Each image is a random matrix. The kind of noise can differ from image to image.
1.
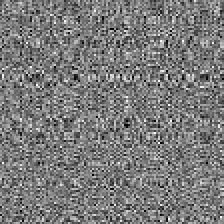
low rank plus noise
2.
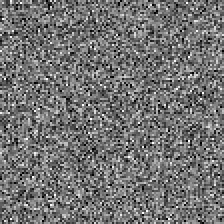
independent entries
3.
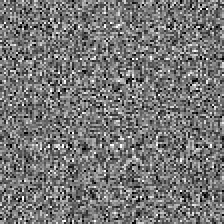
low rank plus noise
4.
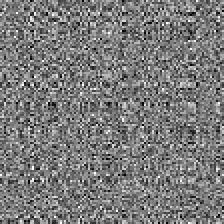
low rank plus noise
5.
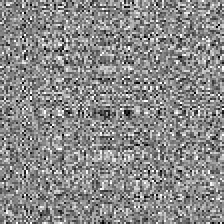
low rank plus noise
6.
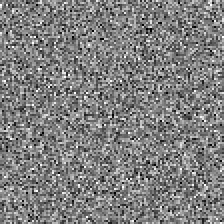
independent entries
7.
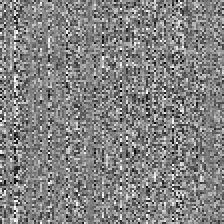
columns of uneven size
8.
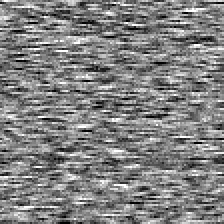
streaked along the rows
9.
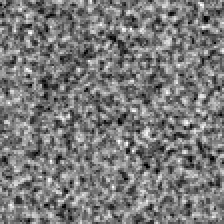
blotchy
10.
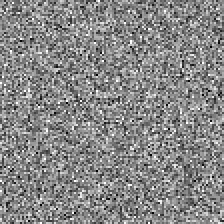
independent entries
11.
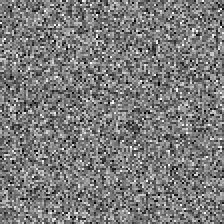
independent entries
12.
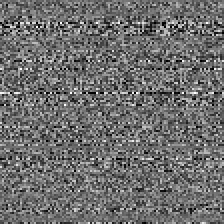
rows of uneven size
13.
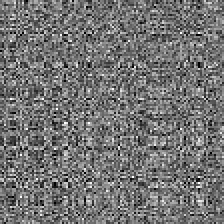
low rank plus noise
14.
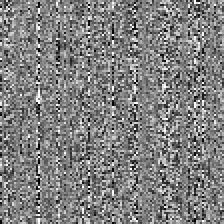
columns of uneven size
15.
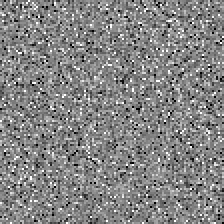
heavy tails
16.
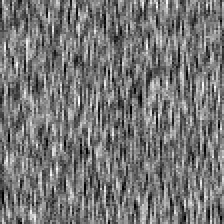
streaked along the columns
